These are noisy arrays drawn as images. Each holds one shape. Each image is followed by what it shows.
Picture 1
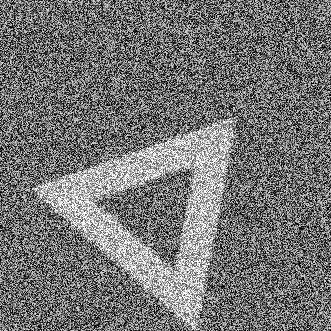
triangle frame
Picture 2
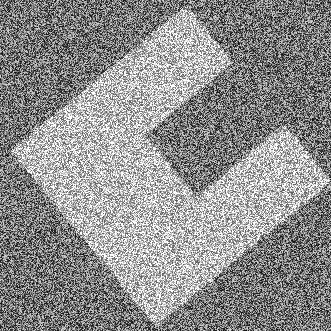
square with a notch
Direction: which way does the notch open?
up and right
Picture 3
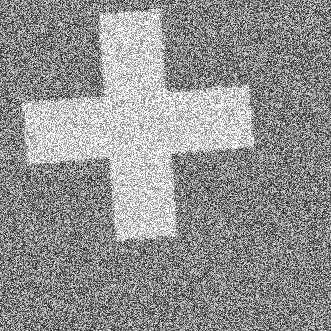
cross
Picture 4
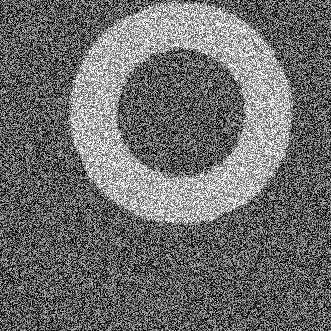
ring
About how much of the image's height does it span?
two thirds
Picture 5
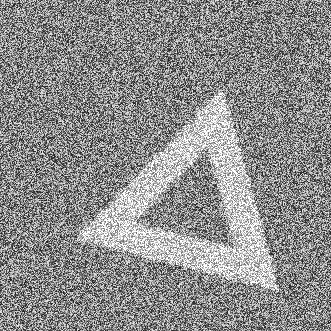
triangle frame
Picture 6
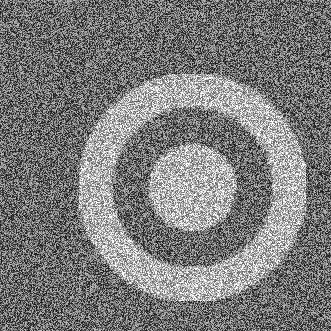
bullseye
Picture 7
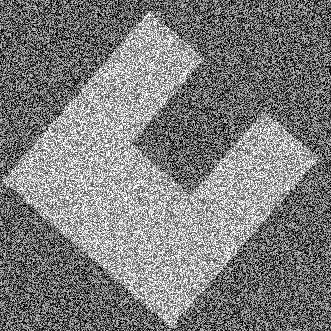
square with a notch
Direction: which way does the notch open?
up and right
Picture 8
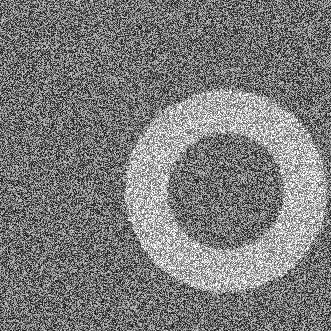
ring
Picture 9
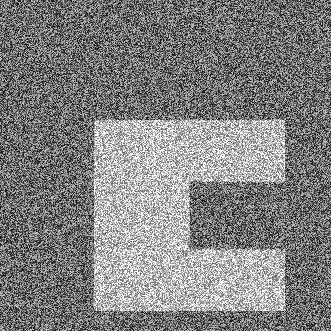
square with a notch
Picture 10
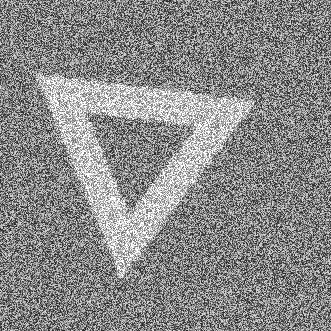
triangle frame
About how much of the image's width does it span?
two thirds
